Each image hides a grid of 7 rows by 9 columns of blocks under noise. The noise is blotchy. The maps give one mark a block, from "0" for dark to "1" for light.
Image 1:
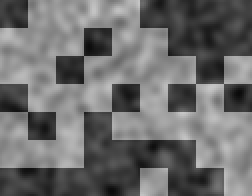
0 1 1 1 1 0 0 0 0
1 1 1 0 1 1 0 0 0
1 1 0 1 1 1 1 0 1
0 1 1 1 0 1 0 1 0
1 0 1 0 1 1 1 1 1
1 1 1 0 0 0 0 1 1
0 0 0 0 0 1 0 0 1
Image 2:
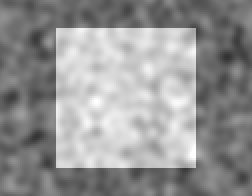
0 0 0 0 0 0 0 0 0
0 0 1 1 1 1 1 0 0
0 0 1 1 1 1 1 0 0
0 0 1 1 1 1 1 0 0
0 0 1 1 1 1 1 0 0
0 0 1 1 1 1 1 0 0
0 0 0 0 0 0 0 0 0
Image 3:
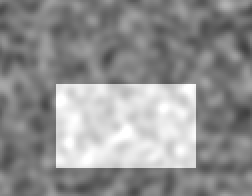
0 0 0 0 0 0 0 0 0
0 0 0 0 0 0 0 0 0
0 0 0 0 0 0 0 0 0
0 0 1 1 1 1 1 0 0
0 0 1 1 1 1 1 0 0
0 0 1 1 1 1 1 0 0
0 0 0 0 0 0 0 0 0
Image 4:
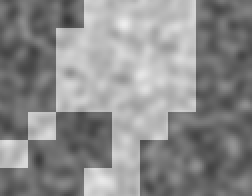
0 0 0 1 1 1 1 0 0
0 0 1 1 1 1 1 0 0
0 0 1 1 1 1 1 0 0
0 0 1 1 1 1 1 0 0
0 1 0 0 1 1 0 0 0
1 0 0 0 1 0 0 0 0
0 0 0 1 1 0 0 0 0
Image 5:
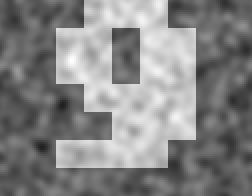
0 0 0 1 1 1 0 0 0
0 0 1 1 0 1 1 0 0
0 0 1 1 0 1 1 0 0
0 0 0 1 1 1 1 0 0
0 0 0 0 1 1 1 0 0
0 0 1 1 1 1 0 0 0
0 0 0 0 0 0 0 0 0
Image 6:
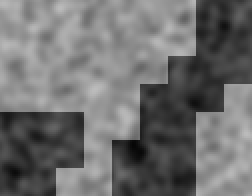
1 1 1 1 1 1 1 0 0
1 1 1 1 1 1 1 0 0
1 1 1 1 1 1 0 0 0
1 1 1 1 1 0 0 0 1
0 0 0 1 1 0 0 1 1
0 0 0 1 0 0 0 1 1
0 0 1 1 0 0 0 1 1
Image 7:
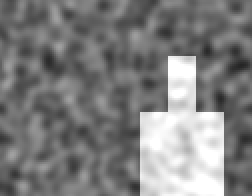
0 0 0 0 0 0 0 0 0
0 0 0 0 0 0 0 0 0
0 0 0 0 0 0 1 0 0
0 0 0 0 0 0 1 0 0
0 0 0 0 0 1 1 1 0
0 0 0 0 0 1 1 1 0
0 0 0 0 0 1 1 1 0
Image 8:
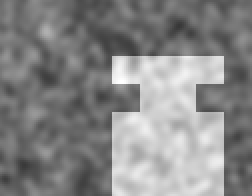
0 0 0 0 0 0 0 0 0
0 0 0 0 0 0 0 0 0
0 0 0 0 1 1 1 1 0
0 0 0 0 0 1 1 0 0
0 0 0 0 1 1 1 1 0
0 0 0 0 1 1 1 1 0
0 0 0 0 1 1 1 1 0
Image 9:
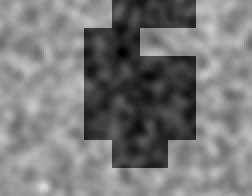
1 1 1 1 0 0 0 1 1
1 1 1 0 0 1 1 1 1
1 1 1 0 0 0 0 1 1
1 1 1 0 0 0 0 1 1
1 1 1 0 0 0 0 1 1
1 1 1 1 0 0 1 1 1
1 1 1 1 1 1 1 1 1
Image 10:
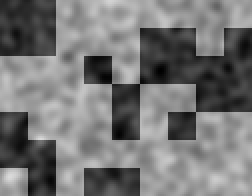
0 0 1 1 1 1 1 1 1
0 0 1 1 1 0 0 1 0
1 1 1 0 1 0 0 0 0
1 1 1 1 0 1 1 0 0
0 1 1 1 0 1 0 1 1
0 0 1 1 1 1 1 1 1
1 0 1 0 0 1 1 1 1
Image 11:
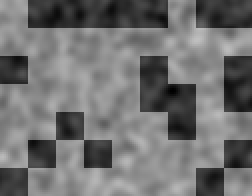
1 0 0 0 0 0 1 0 0
1 1 1 1 1 1 1 1 1
0 1 1 1 1 0 1 1 0
1 1 1 1 1 0 0 1 0
1 1 0 1 1 1 0 1 1
1 0 1 0 1 1 1 1 0
0 1 1 1 1 1 1 0 1
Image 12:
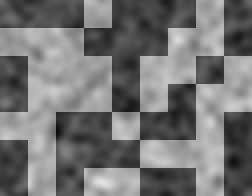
0 0 0 1 0 0 0 1 0
1 1 1 0 0 0 1 1 0
0 1 1 1 0 1 1 0 1
0 1 1 1 0 1 0 1 1
1 1 0 0 1 0 0 1 0
0 1 0 0 0 1 1 1 0
0 1 0 1 1 0 0 1 0
